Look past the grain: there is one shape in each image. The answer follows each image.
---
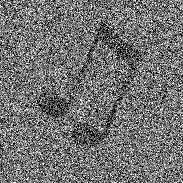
pair of musical notes
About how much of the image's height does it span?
two thirds
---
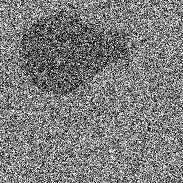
light bulb
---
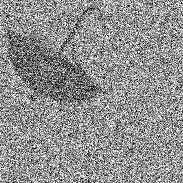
umbrella
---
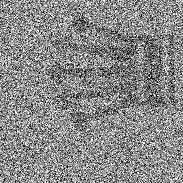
chess queen
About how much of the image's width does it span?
two thirds
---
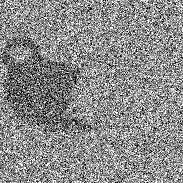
teapot
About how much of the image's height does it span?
half
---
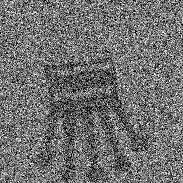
chess queen
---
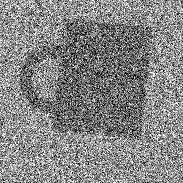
cup
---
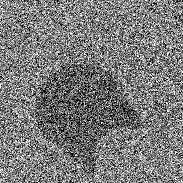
cat's head
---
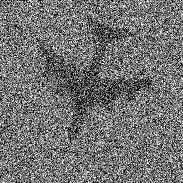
airplane
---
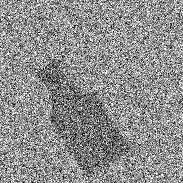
bottle
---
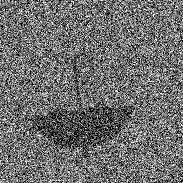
umbrella
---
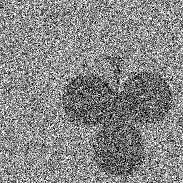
club
